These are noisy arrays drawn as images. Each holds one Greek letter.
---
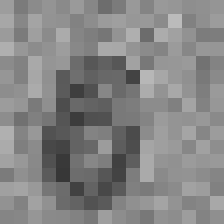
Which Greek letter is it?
delta
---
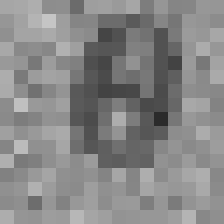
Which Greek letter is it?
theta
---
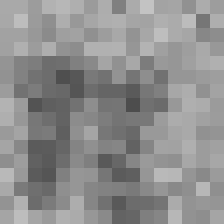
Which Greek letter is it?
pi
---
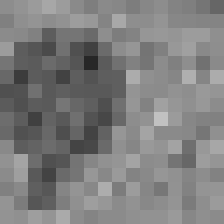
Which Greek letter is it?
phi
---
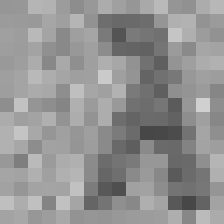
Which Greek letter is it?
lambda
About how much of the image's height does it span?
nearly all
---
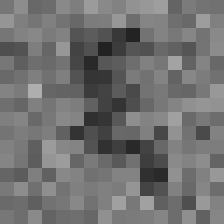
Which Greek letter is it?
xi
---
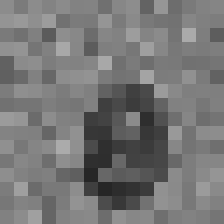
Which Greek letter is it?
theta
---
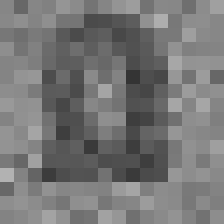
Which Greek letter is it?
omega
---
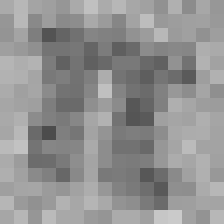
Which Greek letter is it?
pi
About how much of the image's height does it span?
nearly all
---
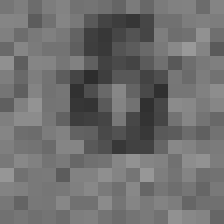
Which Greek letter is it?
delta
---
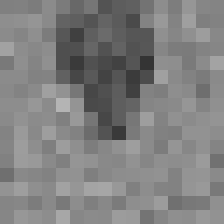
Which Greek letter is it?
phi
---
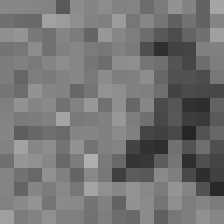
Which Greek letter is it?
lambda
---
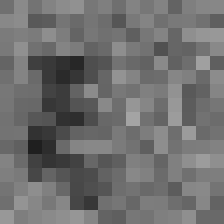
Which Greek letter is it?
xi
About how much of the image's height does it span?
two thirds
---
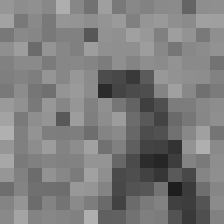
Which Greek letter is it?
lambda
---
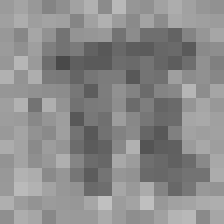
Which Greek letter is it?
pi
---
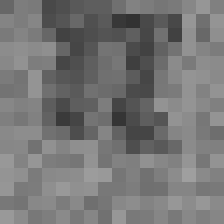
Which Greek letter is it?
pi
